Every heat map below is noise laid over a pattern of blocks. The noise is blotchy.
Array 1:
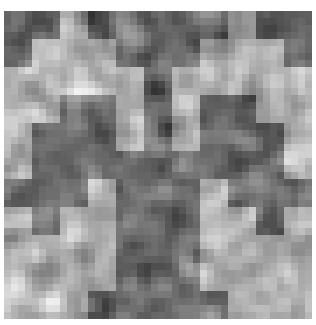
left and right mirror each other
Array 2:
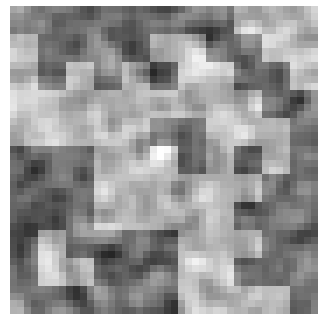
mirrored about the diagonal from the bottom left
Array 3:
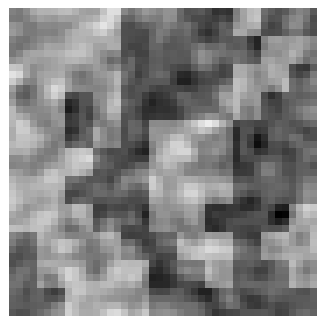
no symmetry
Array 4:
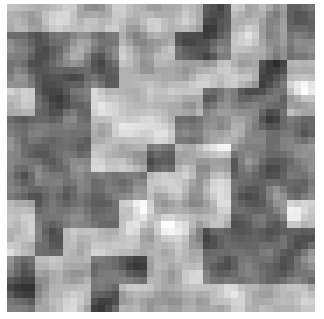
the same after a half turn
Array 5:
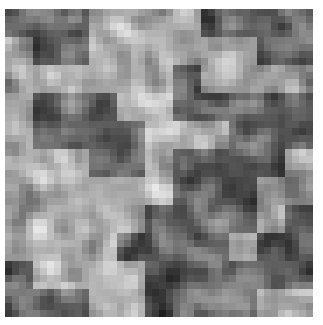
no symmetry
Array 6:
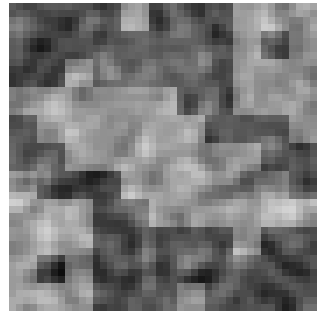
the same after a half turn
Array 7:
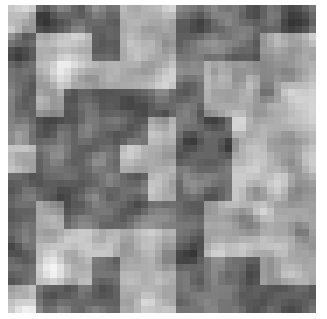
top and bottom mirror each other
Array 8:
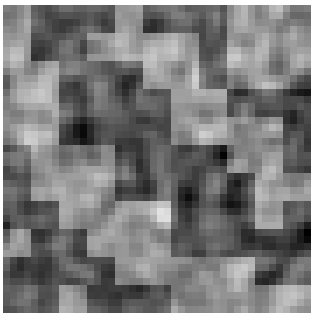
mirrored about the diagonal from the bottom left
